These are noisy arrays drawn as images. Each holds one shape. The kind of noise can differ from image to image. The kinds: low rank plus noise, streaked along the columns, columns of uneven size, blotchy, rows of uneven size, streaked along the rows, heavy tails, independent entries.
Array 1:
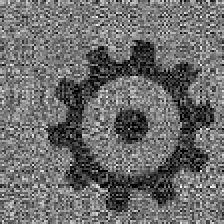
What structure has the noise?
low rank plus noise
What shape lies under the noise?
gear
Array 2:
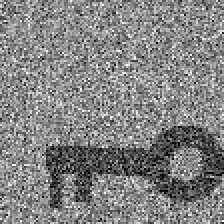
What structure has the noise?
independent entries
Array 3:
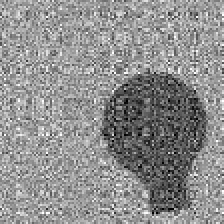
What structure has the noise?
low rank plus noise
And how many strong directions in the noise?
two
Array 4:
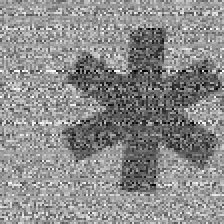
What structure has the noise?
rows of uneven size
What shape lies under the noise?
asterisk
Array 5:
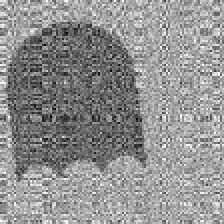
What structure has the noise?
low rank plus noise
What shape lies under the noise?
ghost
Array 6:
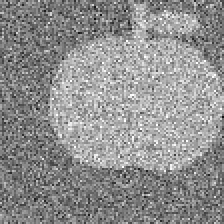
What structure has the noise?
independent entries
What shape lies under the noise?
apple
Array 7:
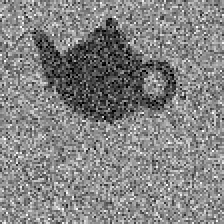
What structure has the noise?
independent entries
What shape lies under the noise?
teapot
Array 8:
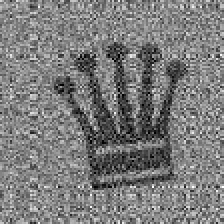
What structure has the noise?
low rank plus noise
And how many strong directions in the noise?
two
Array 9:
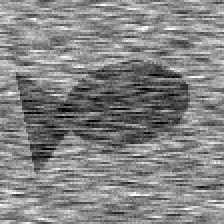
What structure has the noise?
streaked along the rows
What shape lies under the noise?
fish
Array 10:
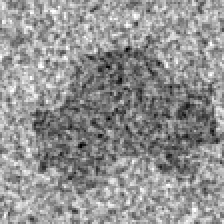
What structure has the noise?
blotchy
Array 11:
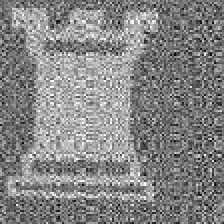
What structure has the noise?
low rank plus noise
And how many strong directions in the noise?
two
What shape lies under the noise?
chess rook
